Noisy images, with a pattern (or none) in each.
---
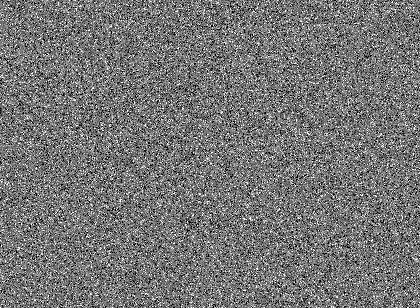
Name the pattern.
only noise
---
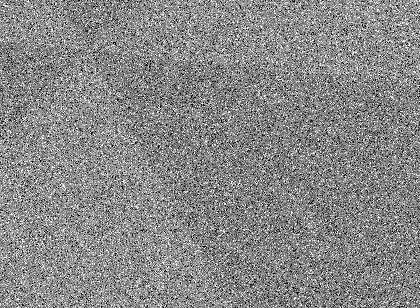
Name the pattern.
spokes from one point
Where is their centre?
top left
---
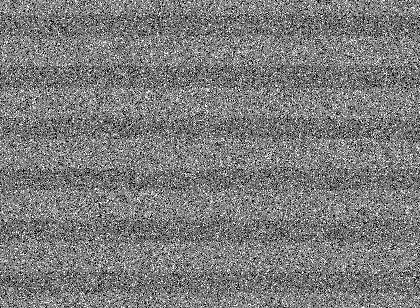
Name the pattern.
horizontal stripes
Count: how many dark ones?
6
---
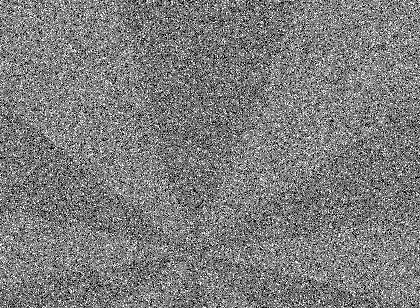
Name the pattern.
spokes from one point
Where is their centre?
bottom middle
